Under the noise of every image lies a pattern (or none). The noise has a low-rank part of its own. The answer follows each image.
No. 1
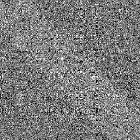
a diagonal band
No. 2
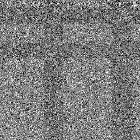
bands of rows crossing bands of columns
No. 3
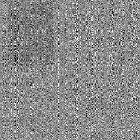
one block
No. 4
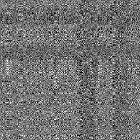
bands of rows crossing bands of columns
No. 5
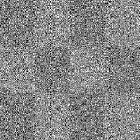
a checkerboard
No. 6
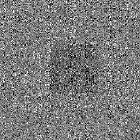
one block
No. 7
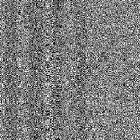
bands of columns
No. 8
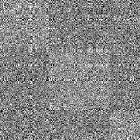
blocks along the diagonal
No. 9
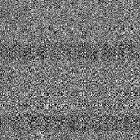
bands of rows
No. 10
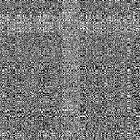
bands of rows crossing bands of columns
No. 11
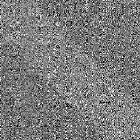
a diagonal band
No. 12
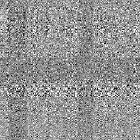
bands of rows crossing bands of columns
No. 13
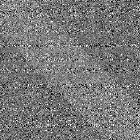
a diagonal band
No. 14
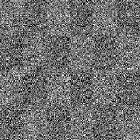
a checkerboard
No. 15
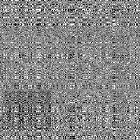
one block
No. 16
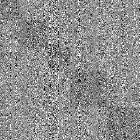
blocks along the diagonal
